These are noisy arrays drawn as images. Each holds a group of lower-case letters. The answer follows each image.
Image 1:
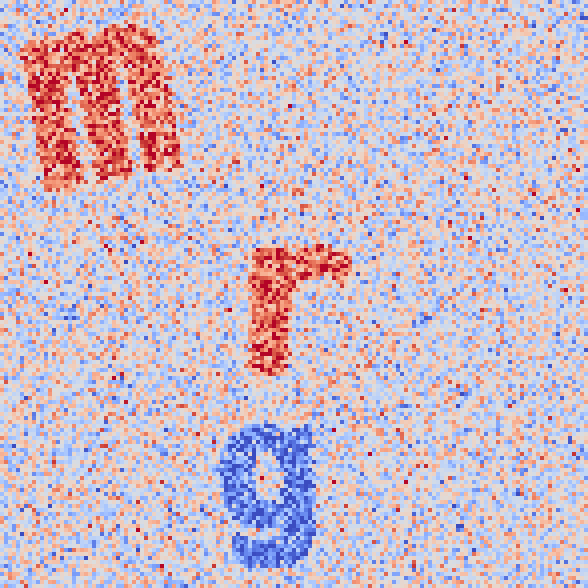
top left: red m; centre: red r; bottom middle: blue g
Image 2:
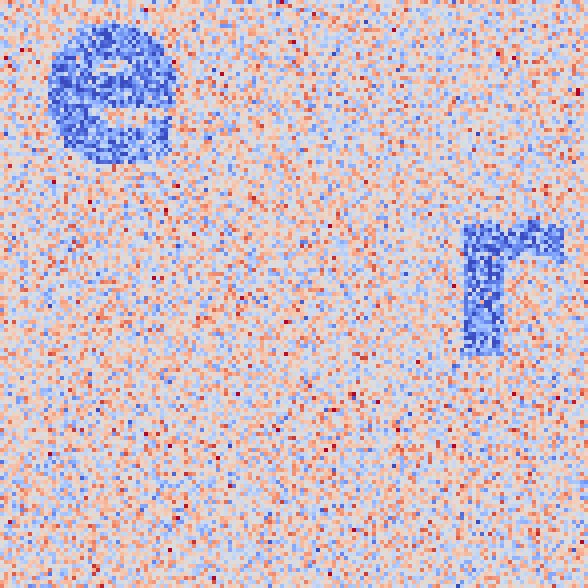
top left: blue e; middle right: blue r
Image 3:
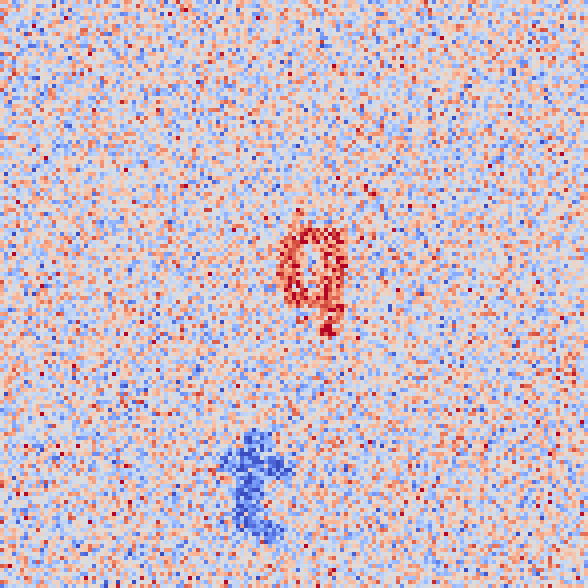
centre: red q; bottom middle: blue t
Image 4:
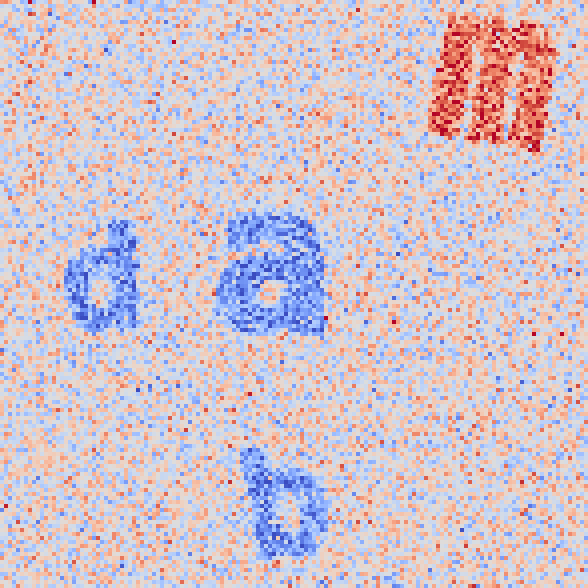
top right: red m; middle left: blue d; centre: blue a; bottom middle: blue b
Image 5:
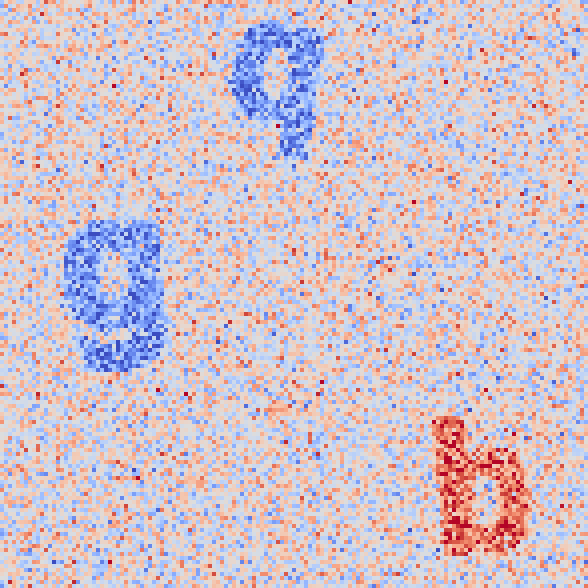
top middle: blue q; middle left: blue g; bottom right: red b
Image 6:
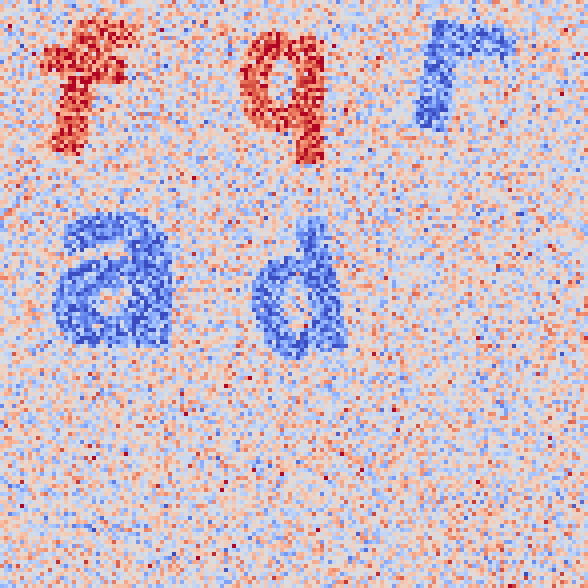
top left: red f; top middle: red q; top right: blue r; middle left: blue a; centre: blue d
